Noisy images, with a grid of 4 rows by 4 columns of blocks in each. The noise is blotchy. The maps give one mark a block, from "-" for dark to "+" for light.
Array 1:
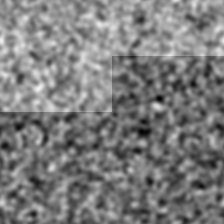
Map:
++++
++--
----
----
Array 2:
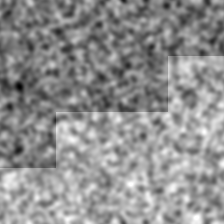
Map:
----
---+
-+++
++++
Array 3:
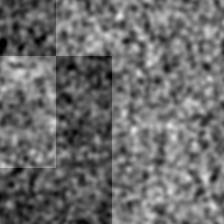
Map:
-+++
+-++
+-++
--++
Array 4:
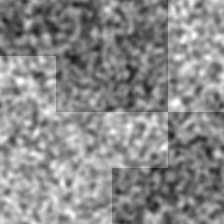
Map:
---+
+--+
+++-
++--
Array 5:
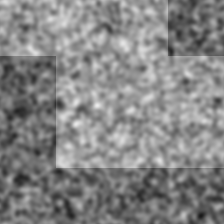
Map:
+++-
-+++
-+++
----
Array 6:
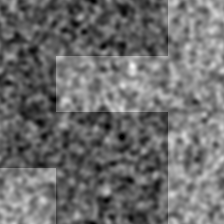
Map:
---+
-+++
---+
+--+
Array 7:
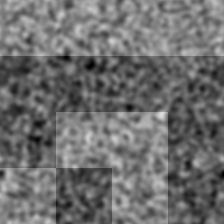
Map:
++++
----
-++-
+-+-
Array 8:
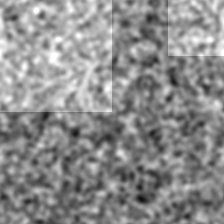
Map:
++-+
++--
----
----
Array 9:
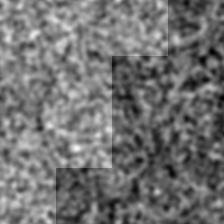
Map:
+++-
++--
++--
+---
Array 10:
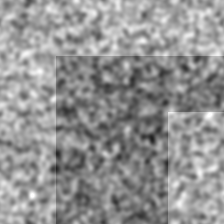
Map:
++++
+---
+--+
+--+
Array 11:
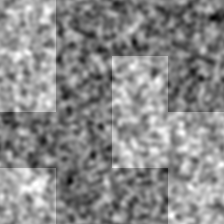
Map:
+---
+-+-
--++
+--+
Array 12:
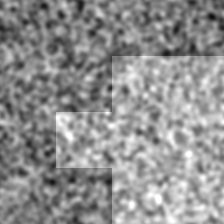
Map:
----
--++
-+++
--++
